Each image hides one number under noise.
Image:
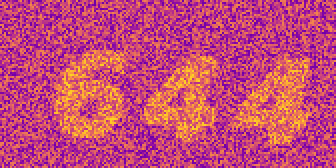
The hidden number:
644
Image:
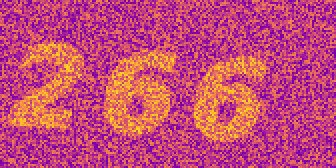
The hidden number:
266
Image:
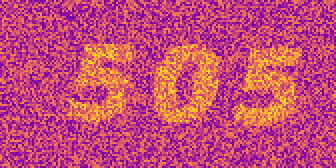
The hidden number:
505
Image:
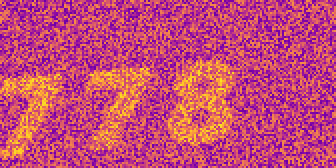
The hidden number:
778
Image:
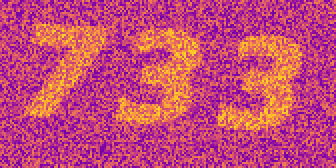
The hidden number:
733
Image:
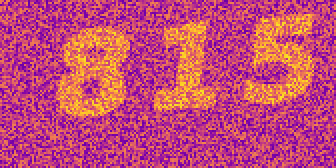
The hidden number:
815
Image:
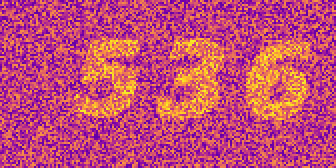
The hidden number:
536
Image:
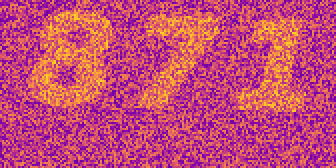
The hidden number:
871
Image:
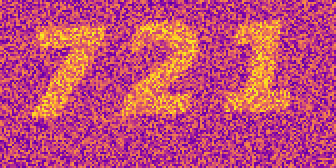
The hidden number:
721
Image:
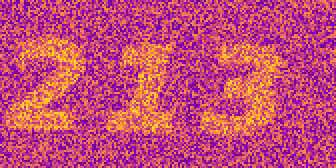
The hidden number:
213
